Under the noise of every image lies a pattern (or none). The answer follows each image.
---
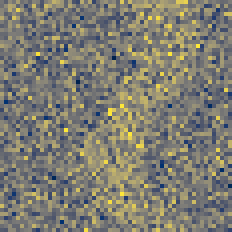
a wavy band
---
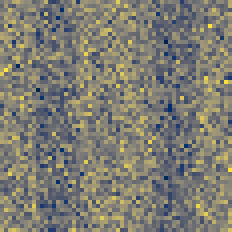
vertical stripes
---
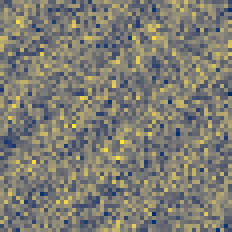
diagonal stripes
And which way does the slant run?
bottom left to top right
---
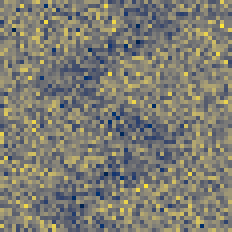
a wavy band
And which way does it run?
top to bottom
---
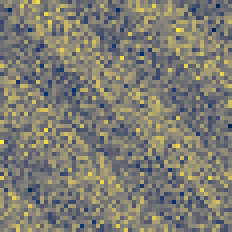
diagonal stripes
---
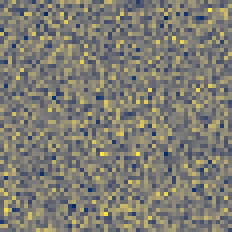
only noise
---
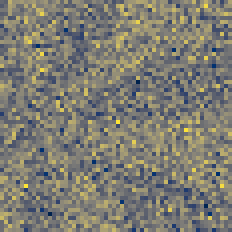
spokes from one point
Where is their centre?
middle left
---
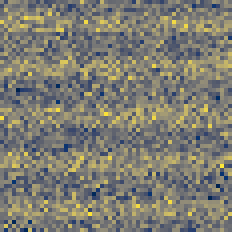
horizontal stripes
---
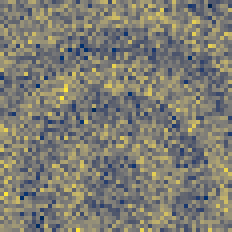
rings round one point
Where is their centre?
bottom middle
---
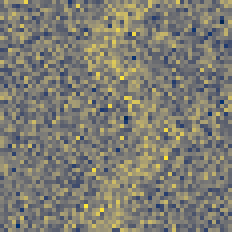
a wavy band
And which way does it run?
top to bottom
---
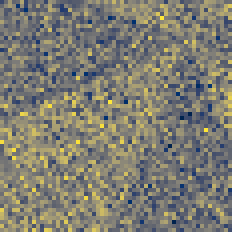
spokes from one point
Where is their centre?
top right
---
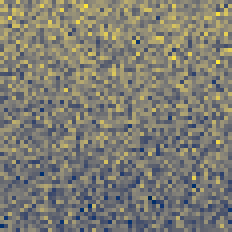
a smooth slope
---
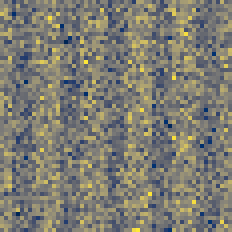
vertical stripes
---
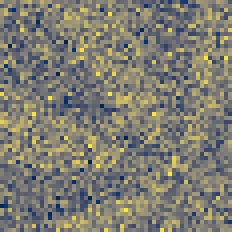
spokes from one point
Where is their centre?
bottom right
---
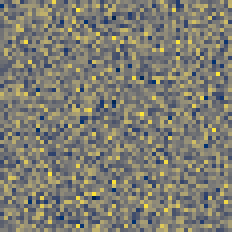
only noise
